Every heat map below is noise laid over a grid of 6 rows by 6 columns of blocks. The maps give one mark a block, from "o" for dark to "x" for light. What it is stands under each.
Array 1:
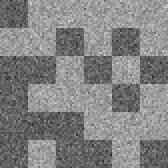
oxxxxx
xxoxox
ooxoxo
oxxxox
oooxxx
oxooxo
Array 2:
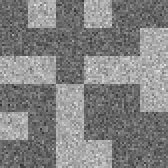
oxoxoo
ooooox
xxoxxx
ooxoox
xoxooo
ooxxoo
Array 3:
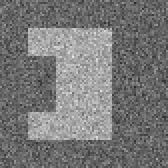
oooooo
oxxxoo
ooxxoo
ooxxoo
oxxxoo
oooooo
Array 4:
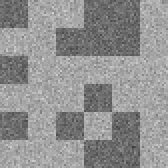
oxxoox
xxooox
oxxxxx
xxxoxx
oxoxox
xxxoox
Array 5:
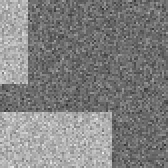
xooooo
xooooo
xooooo
oooooo
xxxxoo
xxxxoo
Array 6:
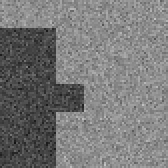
xxxxxx
ooxxxx
ooxxxx
oooxxx
ooxxxx
ooxxxx
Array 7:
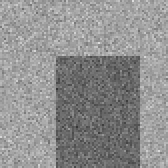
xxxxxx
xxxxxx
xxooox
xxooox
xxooox
xxooox
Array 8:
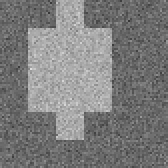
ooxooo
oxxxoo
oxxxoo
oxxxoo
ooxooo
oooooo
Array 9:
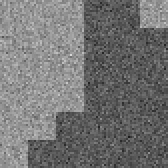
xxxoox
xxxooo
xxxooo
xxxooo
xxoooo
xooooo
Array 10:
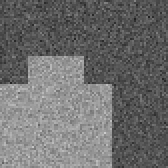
oooooo
oooooo
oxxooo
xxxxoo
xxxxoo
xxxxoo
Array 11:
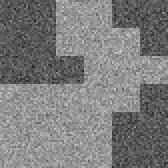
ooxxoo
ooxxxo
oooxxx
xxxxxo
xxxxoo
xxxxoo
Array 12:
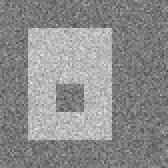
oooooo
oxxxoo
oxxxoo
oxoxoo
oxxxoo
oooooo
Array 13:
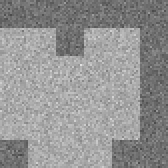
oooooo
xxoxxo
xxxxxo
xxxxxo
xxxxxo
oxxxoo
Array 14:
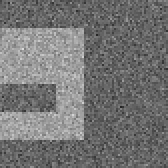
oooooo
xxxooo
xxxooo
ooxooo
xxxooo
oooooo
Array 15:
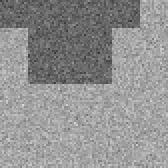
ooooox
xoooxx
xoooxx
xxxxxx
xxxxxx
xxxxxx
